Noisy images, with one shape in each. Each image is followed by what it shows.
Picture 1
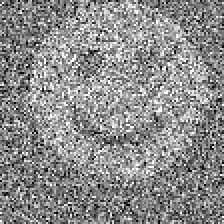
light smiling face
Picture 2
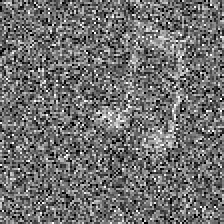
light pair of musical notes
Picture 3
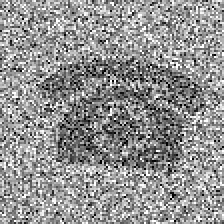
dark telephone
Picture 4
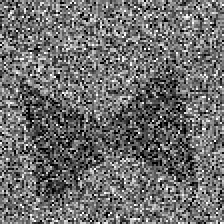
dark bow tie
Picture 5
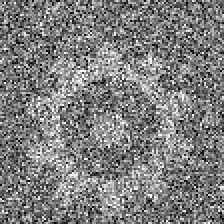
light gear
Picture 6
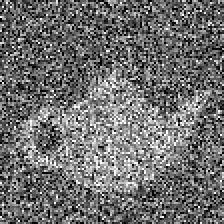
light teapot
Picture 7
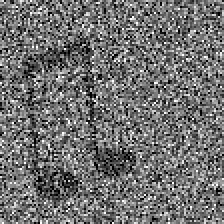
dark pair of musical notes
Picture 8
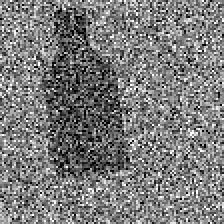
dark bottle
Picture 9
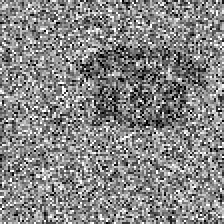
dark telephone
